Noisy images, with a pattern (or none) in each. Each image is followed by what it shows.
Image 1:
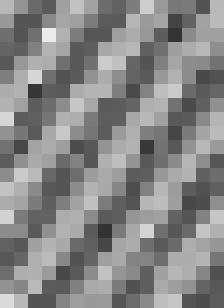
diagonal stripes
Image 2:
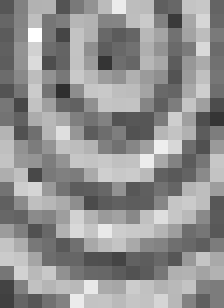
rings round one point
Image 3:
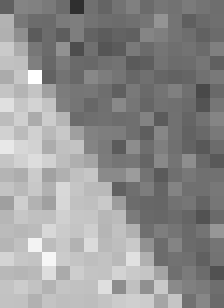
a sharp edge
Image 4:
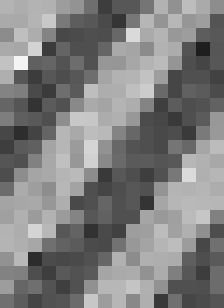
diagonal stripes
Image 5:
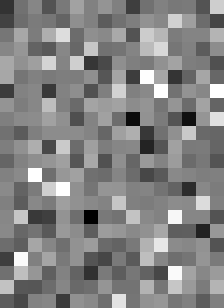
only noise
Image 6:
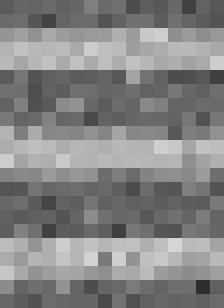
horizontal stripes
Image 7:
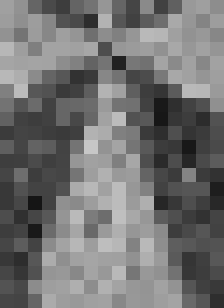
spokes from one point
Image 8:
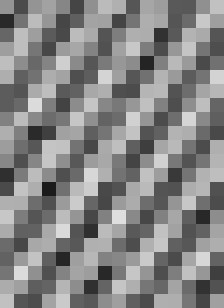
diagonal stripes
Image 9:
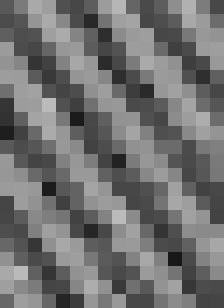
diagonal stripes
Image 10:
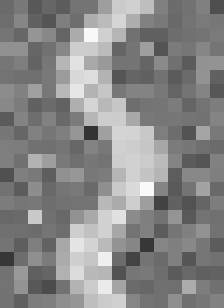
a wavy band
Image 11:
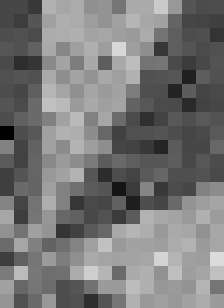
spokes from one point
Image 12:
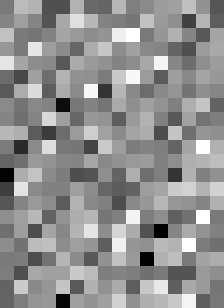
only noise
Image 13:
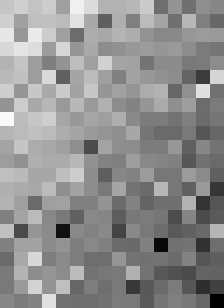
a smooth slope
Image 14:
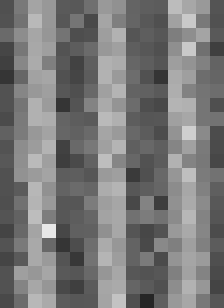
vertical stripes
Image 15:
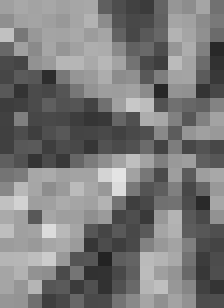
spokes from one point
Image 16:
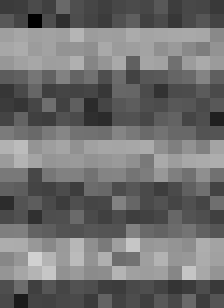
horizontal stripes
